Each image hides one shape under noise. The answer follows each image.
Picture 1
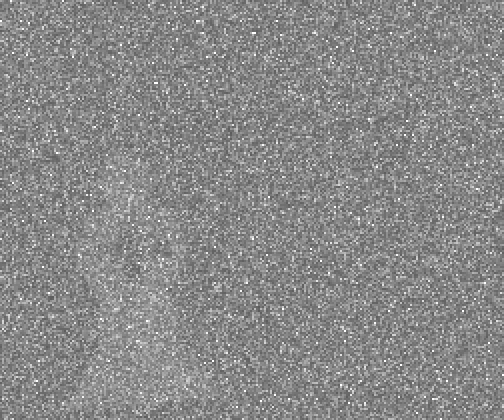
chess bishop
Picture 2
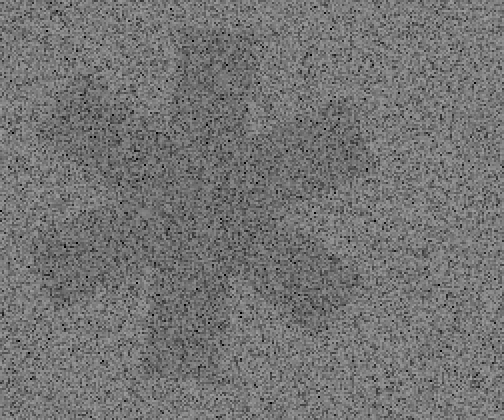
asterisk
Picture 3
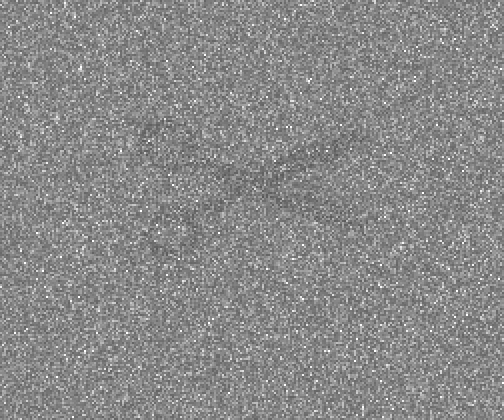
pair of scissors
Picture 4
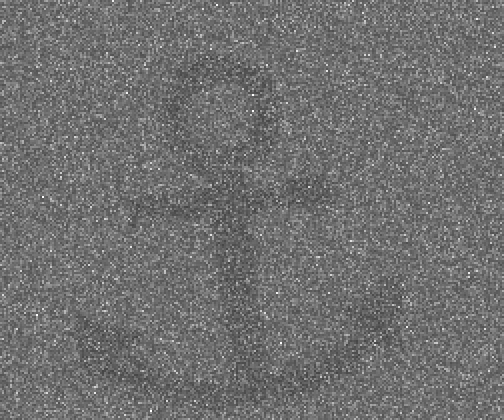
anchor
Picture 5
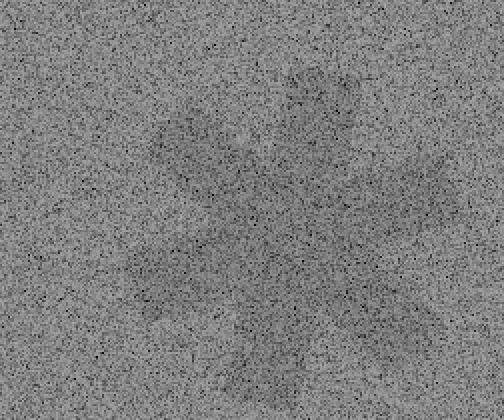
asterisk
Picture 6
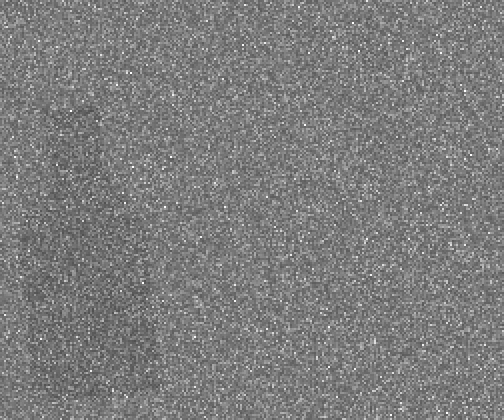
bottle
